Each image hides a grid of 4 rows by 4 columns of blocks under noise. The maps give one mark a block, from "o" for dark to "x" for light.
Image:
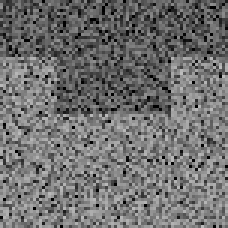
oooo
xoox
xxxx
xxxx
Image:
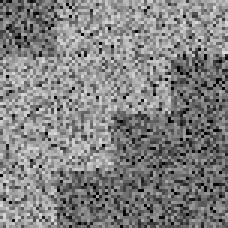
oxxx
xxxo
xxoo
xooo
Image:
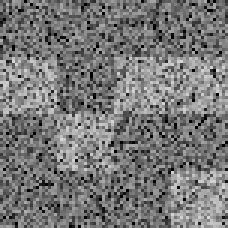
oooo
xoxx
oxoo
ooox
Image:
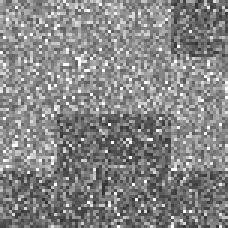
xxxo
xxxx
xoox
oooo
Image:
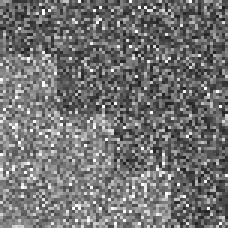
oooo
xooo
xxoo
xxxo
